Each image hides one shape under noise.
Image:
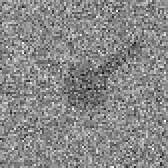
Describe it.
dark lollipop
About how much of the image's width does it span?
half
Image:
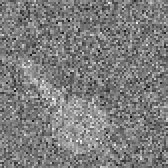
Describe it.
light lollipop
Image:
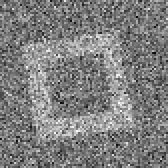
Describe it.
light square frame
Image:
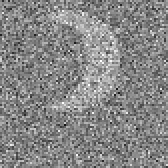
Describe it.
light crescent
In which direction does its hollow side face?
left
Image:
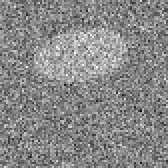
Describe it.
light ellipse
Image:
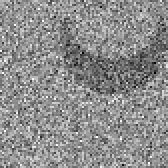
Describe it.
dark crescent
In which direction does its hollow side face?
up
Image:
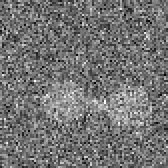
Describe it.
light dumbbell
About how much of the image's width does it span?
two thirds
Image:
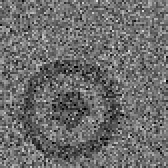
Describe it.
dark bullseye
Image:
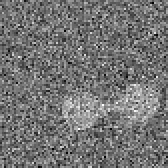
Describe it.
light dumbbell
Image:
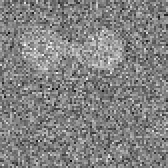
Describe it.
light dumbbell
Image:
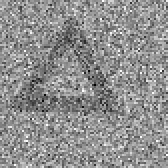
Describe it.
dark triangle frame
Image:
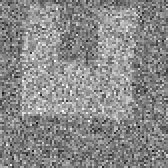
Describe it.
light square with a notch
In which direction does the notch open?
up
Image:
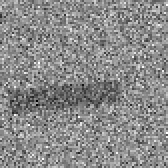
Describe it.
dark bar
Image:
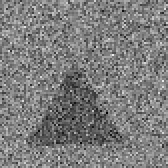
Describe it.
dark triangle
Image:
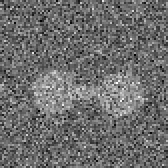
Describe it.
light dumbbell
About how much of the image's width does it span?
two thirds
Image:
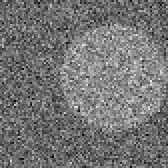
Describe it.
light disc
